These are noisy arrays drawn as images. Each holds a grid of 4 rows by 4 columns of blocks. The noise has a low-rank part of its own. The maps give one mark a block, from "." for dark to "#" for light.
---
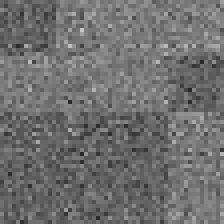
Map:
. # # #
# # # .
. . . #
. . . #
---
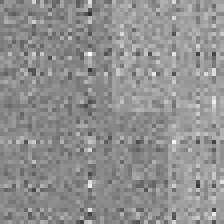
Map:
. . # #
. . # #
. . . #
. . . #
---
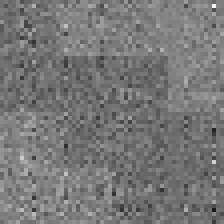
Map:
. # # #
. . . #
# . . .
# # . .
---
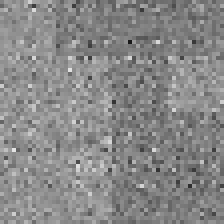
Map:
# . . .
# # . #
# # . .
# # . .
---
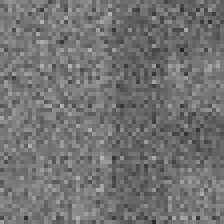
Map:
# # . .
# # . #
# # . .
# # . #
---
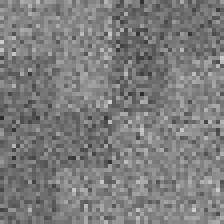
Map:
# # . .
. # . #
. . # #
. # # #
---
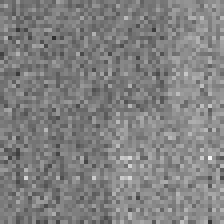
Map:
. . . #
. . . #
. . # #
. . # #
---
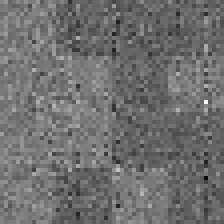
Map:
# . . .
# # . #
# # . .
# . # .
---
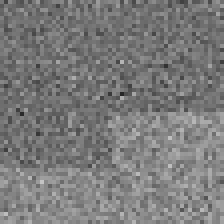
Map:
. . . .
. . . .
. . # #
# # # #
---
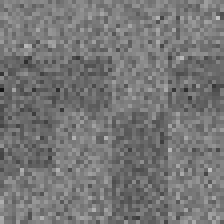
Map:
# # # #
. . # .
. # . #
# # . #
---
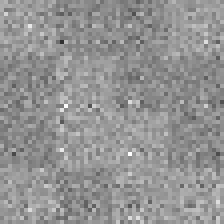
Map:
# . . #
. # . .
. # # .
# . # #
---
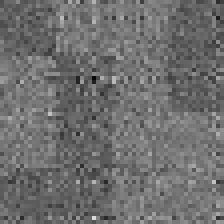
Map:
. # # .
# . # .
# . # #
. . # #
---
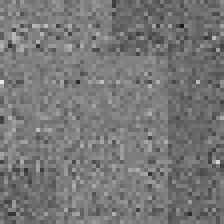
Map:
# # . .
# # # .
# # # .
. # # .
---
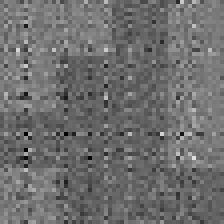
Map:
# # . #
# . . #
. . . #
# . . .
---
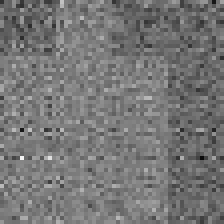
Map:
. # . .
# # # .
# # # .
# # # .
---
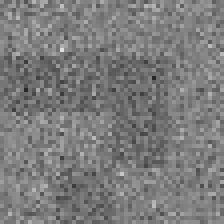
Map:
# # # #
. . . #
# # . #
# . # #
